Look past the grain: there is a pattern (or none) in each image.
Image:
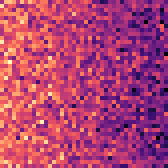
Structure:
a smooth slope
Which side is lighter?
left
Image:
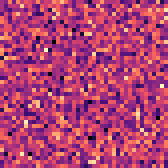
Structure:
only noise
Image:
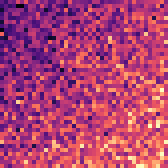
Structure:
a smooth slope
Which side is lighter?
bottom right
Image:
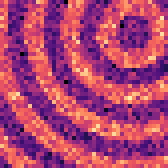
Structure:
rings round one point
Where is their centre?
top right
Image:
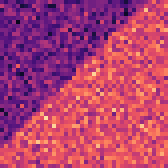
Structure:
a sharp edge
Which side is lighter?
bottom right
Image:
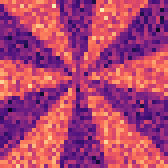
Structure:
spokes from one point
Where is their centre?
centre
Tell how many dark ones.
6
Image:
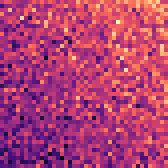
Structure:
a smooth slope
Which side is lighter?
top right
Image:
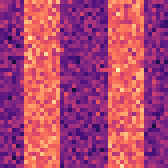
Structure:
vertical stripes
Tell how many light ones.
2
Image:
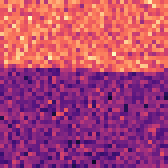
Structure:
a sharp edge
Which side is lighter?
top
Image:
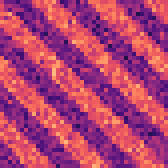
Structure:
diagonal stripes
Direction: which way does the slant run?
top left to bottom right
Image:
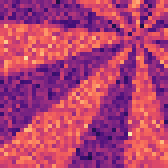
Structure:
spokes from one point
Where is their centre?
top right
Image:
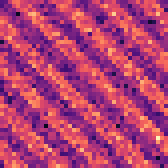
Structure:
diagonal stripes
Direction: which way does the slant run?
top left to bottom right
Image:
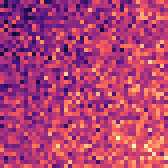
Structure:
a smooth slope
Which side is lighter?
bottom right
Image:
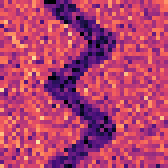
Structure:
a wavy band
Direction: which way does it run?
top to bottom
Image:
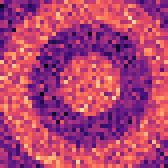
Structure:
rings round one point
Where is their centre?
centre
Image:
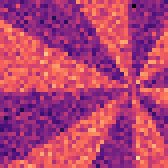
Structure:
spokes from one point
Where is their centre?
middle right
